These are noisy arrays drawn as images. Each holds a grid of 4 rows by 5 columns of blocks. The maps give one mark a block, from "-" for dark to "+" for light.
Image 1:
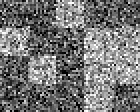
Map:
- - + - -
+ - - + +
- + - + +
- - - + -
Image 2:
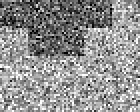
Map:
- - - - +
+ - - + +
+ + + + +
+ + + + +
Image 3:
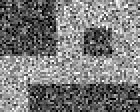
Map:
- - + + +
- - + - +
+ + + + +
+ - - - -
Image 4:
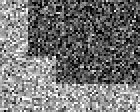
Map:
+ - - - -
+ - - - -
+ + - - -
+ + + + +
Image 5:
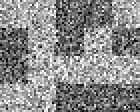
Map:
+ + - - +
- + - + -
- + + + +
+ + - - -
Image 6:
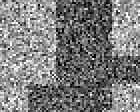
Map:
+ + - - +
+ + - - +
+ + - - -
+ - - - +
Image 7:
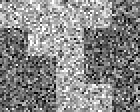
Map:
+ + + + -
- + + - -
- - + - -
- - + + -
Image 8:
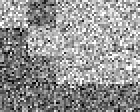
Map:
+ - + + +
- + + + +
- - + + +
- - - - -
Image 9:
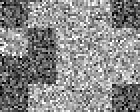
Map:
- + + + -
+ - + + +
- - + + +
- + + + -
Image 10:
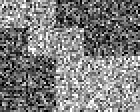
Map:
+ + - - -
- + + - -
- - + + +
- - + + +
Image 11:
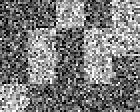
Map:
- - + - +
- + - + +
- + - + -
+ - - - -
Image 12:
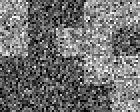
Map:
+ - - + +
+ - + + -
- - - + +
- - - - +
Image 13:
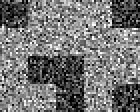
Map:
- + + + -
+ + + + +
+ - - + +
+ + - + -
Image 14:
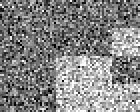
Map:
- - - - -
- - - - +
- - + + -
- - + + +
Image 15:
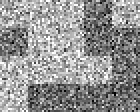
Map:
+ + + - +
- + + - -
+ + + + -
+ - - - -
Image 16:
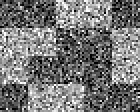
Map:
- - + + -
+ + - - +
+ - - - +
- + + - -
